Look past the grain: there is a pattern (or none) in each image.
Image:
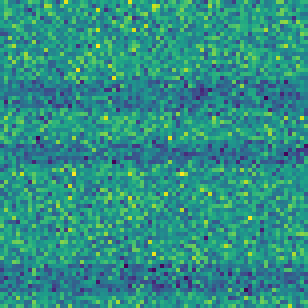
bands of rows
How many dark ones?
3
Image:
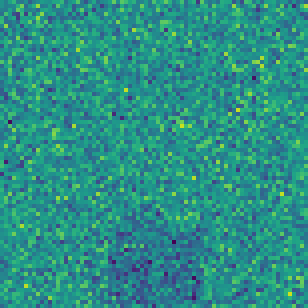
one block
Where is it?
bottom middle
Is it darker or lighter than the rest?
darker
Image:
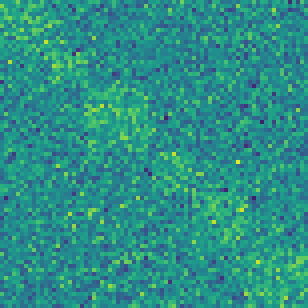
blocks along the diagonal
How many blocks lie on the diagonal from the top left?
6
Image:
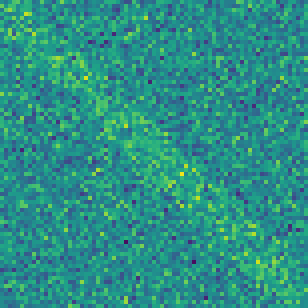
a diagonal band
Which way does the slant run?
top left to bottom right
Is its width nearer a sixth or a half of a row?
a sixth
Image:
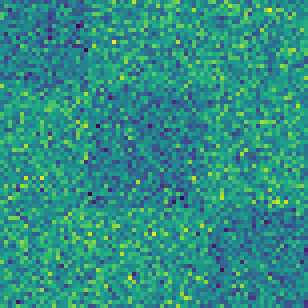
blocks along the diagonal
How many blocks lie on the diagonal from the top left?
3
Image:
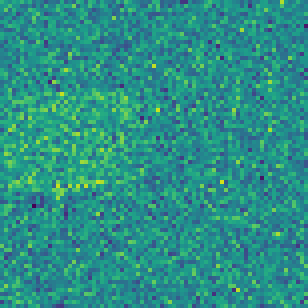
one block
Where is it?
middle left
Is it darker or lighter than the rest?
lighter
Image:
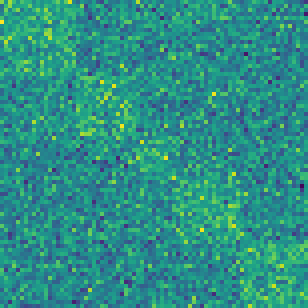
blocks along the diagonal
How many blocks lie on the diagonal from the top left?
5
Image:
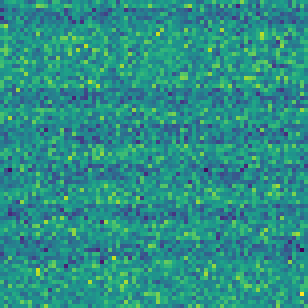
bands of rows
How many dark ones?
6
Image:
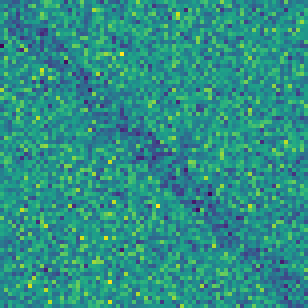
a diagonal band
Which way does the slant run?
top left to bottom right
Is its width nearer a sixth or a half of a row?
a sixth
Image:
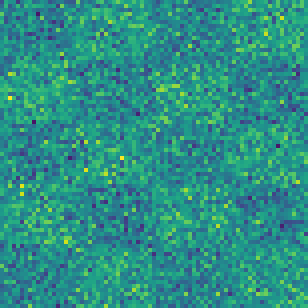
a checkerboard
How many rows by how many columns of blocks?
5 by 4
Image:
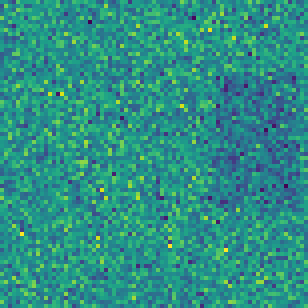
one block
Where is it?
middle right
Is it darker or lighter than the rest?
darker
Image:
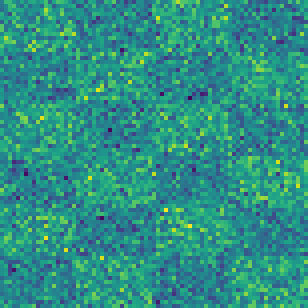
a checkerboard
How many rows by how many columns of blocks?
6 by 4
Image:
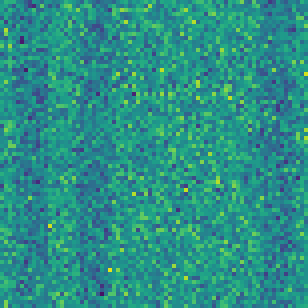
bands of columns
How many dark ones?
3
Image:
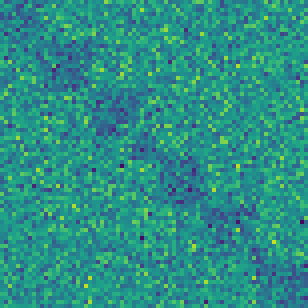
blocks along the diagonal
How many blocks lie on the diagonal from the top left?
7
